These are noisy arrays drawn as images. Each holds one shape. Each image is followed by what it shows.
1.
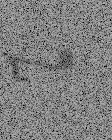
musical note
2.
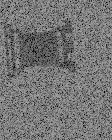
chess rook
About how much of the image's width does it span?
two thirds
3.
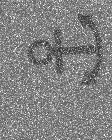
anchor
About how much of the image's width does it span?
two thirds
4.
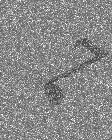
musical note
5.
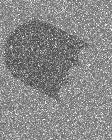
ghost
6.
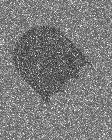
ghost
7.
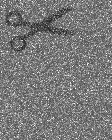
pair of scissors
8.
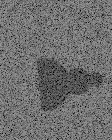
chess pawn
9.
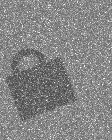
cup
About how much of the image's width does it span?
two thirds
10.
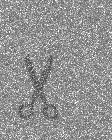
pair of scissors
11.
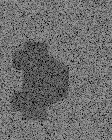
car
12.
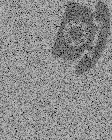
telephone
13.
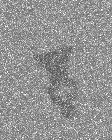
chess bishop
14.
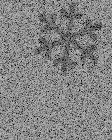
snowflake
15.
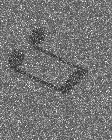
pair of musical notes
